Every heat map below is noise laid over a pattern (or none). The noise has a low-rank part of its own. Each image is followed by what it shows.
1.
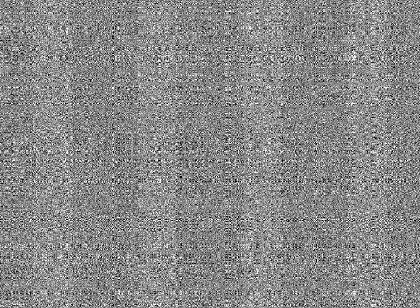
vertical stripes
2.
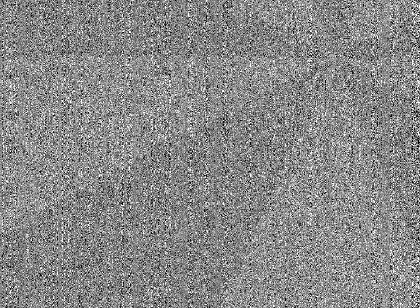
spokes from one point
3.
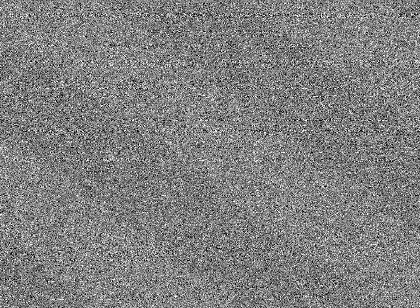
diagonal stripes
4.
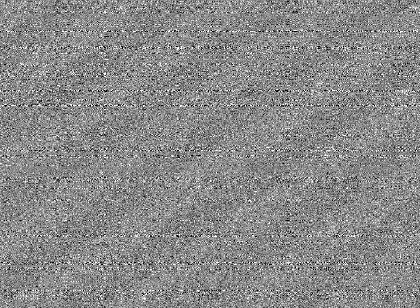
diagonal stripes
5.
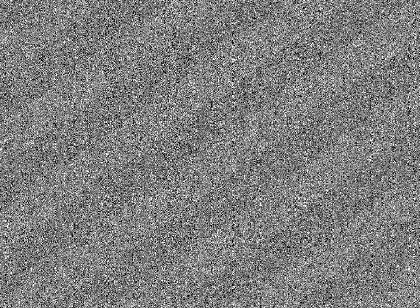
diagonal stripes
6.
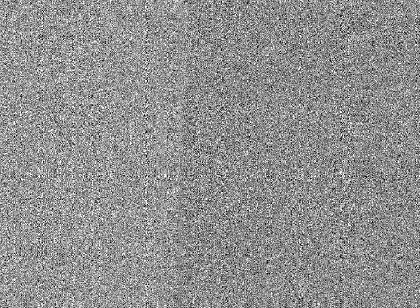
a sharp edge
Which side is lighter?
left
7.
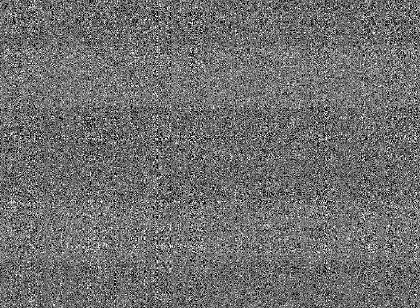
horizontal stripes
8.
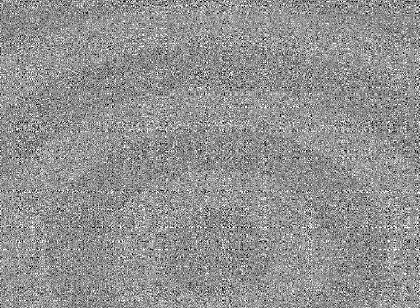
rings round one point
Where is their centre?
bottom middle
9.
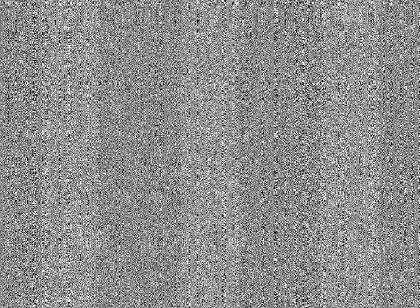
vertical stripes
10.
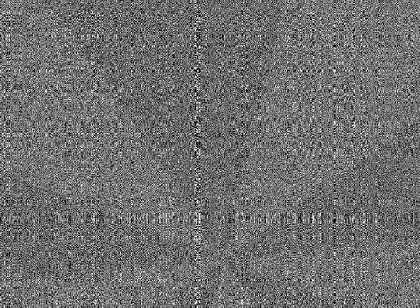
spokes from one point
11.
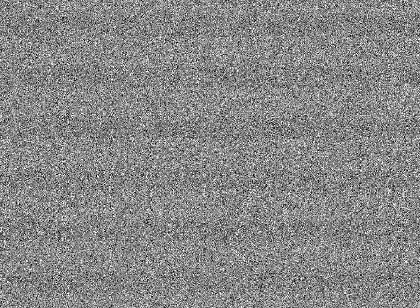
horizontal stripes
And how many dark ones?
6
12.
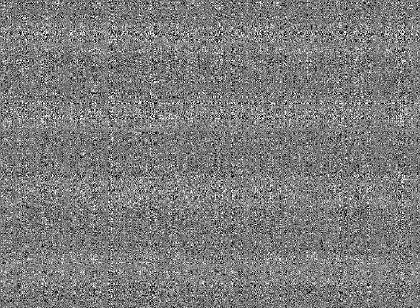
horizontal stripes
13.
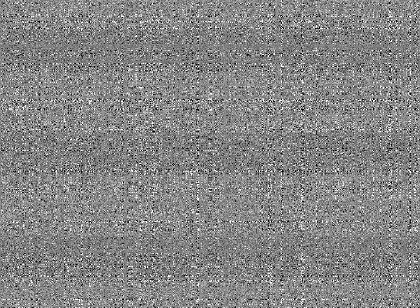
horizontal stripes
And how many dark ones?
3
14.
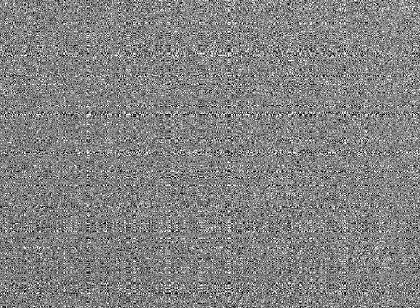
a smooth slope
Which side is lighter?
top right
